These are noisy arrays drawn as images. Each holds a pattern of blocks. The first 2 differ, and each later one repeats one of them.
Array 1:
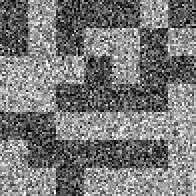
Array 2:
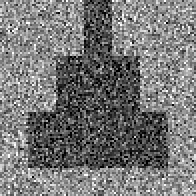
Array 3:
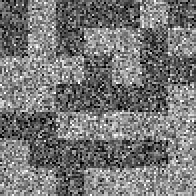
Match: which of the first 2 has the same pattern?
1
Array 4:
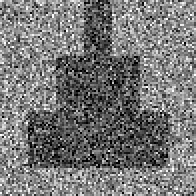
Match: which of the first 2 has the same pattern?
2
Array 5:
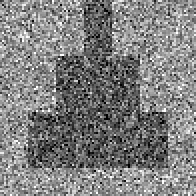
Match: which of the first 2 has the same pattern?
2
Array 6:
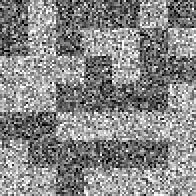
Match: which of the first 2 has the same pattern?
1
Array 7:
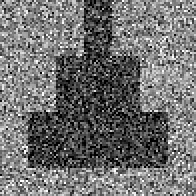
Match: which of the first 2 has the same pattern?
2
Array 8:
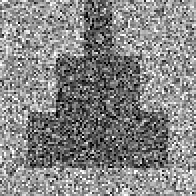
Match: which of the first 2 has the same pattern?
2
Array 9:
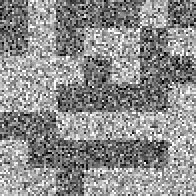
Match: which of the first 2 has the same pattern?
1
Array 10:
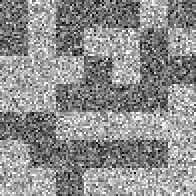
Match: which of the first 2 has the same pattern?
1
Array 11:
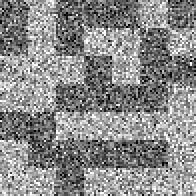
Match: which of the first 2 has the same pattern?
1
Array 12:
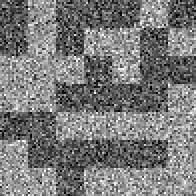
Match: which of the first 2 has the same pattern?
1
